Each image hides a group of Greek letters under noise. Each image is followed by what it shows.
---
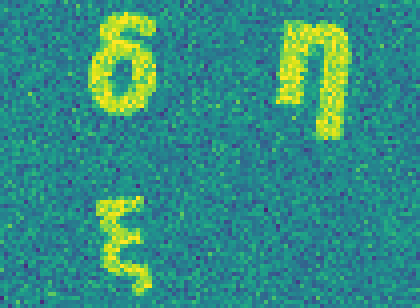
top left: light delta; top right: light eta; bottom left: light xi
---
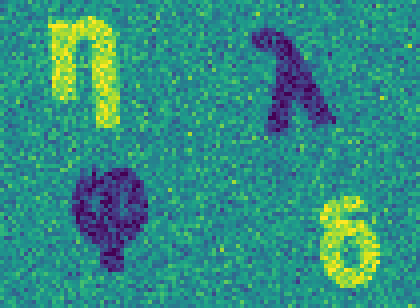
top left: light eta; top right: dark lambda; bottom left: dark phi; bottom right: light delta
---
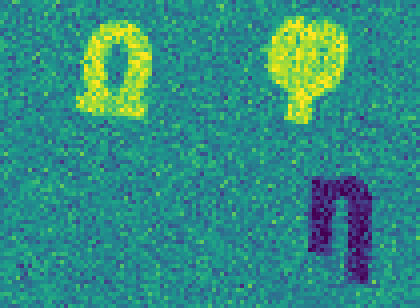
top left: light omega; top right: light phi; bottom right: dark eta
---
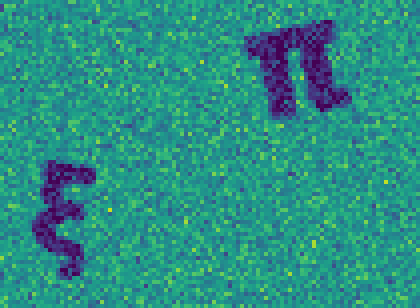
top right: dark pi; bottom left: dark xi
